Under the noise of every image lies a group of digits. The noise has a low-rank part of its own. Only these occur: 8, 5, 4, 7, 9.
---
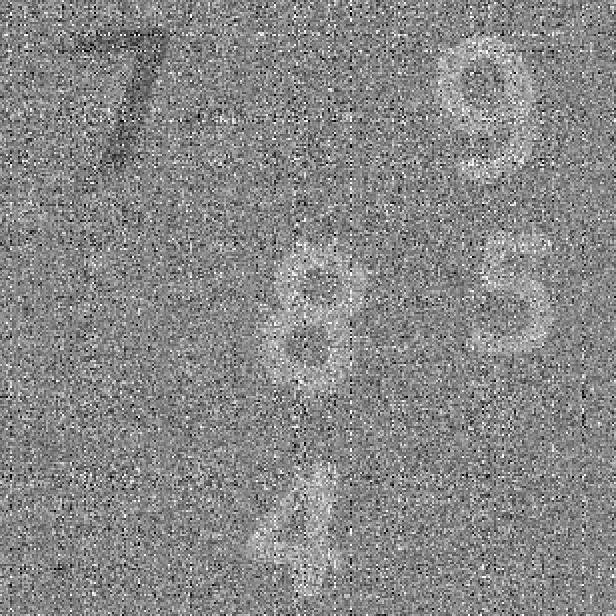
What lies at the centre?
8
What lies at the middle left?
nothing
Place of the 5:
middle right
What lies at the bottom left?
nothing
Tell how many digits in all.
5
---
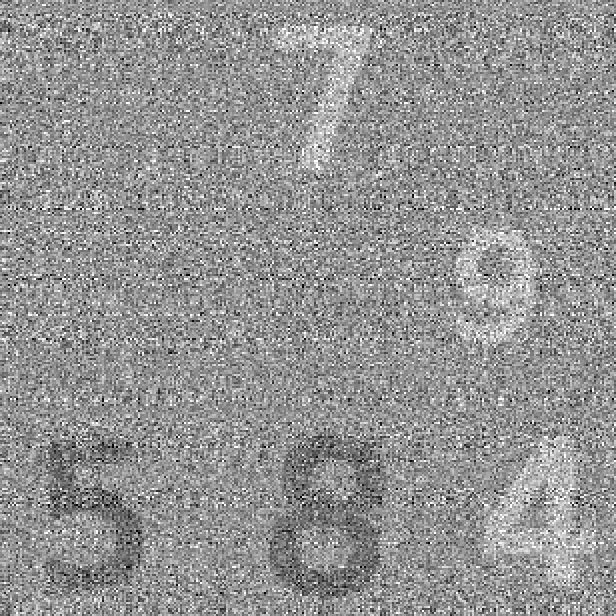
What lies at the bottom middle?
8
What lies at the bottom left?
5
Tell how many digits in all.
5
